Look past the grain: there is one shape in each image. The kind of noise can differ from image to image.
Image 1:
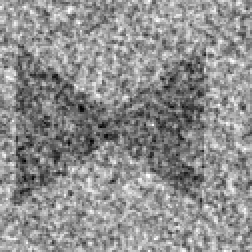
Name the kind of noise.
blotchy
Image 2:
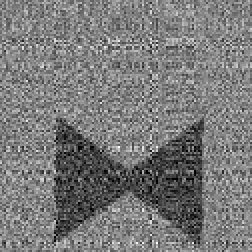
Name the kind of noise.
low rank plus noise
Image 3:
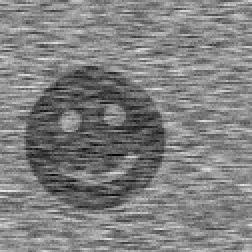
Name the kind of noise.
streaked along the rows
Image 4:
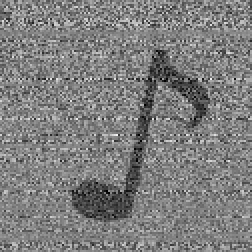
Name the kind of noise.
rows of uneven size
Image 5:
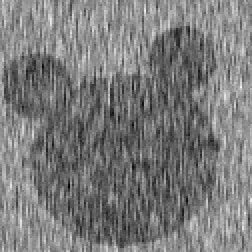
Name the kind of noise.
streaked along the columns
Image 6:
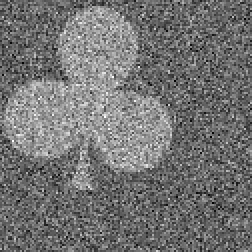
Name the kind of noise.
independent entries
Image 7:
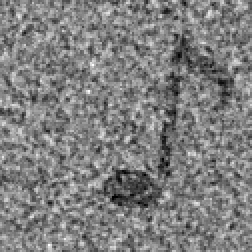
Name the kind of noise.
blotchy
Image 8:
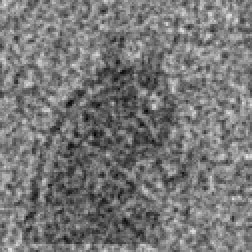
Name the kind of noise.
blotchy
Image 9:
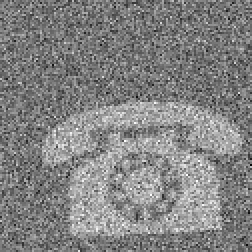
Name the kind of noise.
independent entries
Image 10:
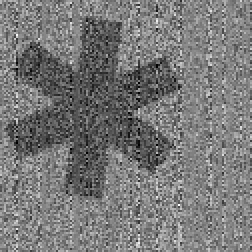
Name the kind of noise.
columns of uneven size
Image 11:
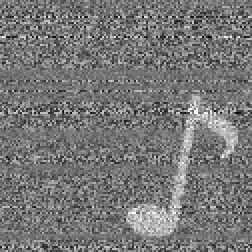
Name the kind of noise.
rows of uneven size
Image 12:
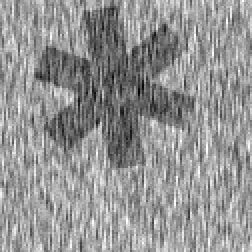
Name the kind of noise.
streaked along the columns
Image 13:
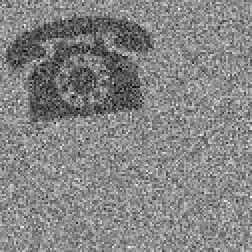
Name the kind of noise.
independent entries
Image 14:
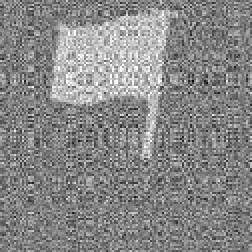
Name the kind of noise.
low rank plus noise
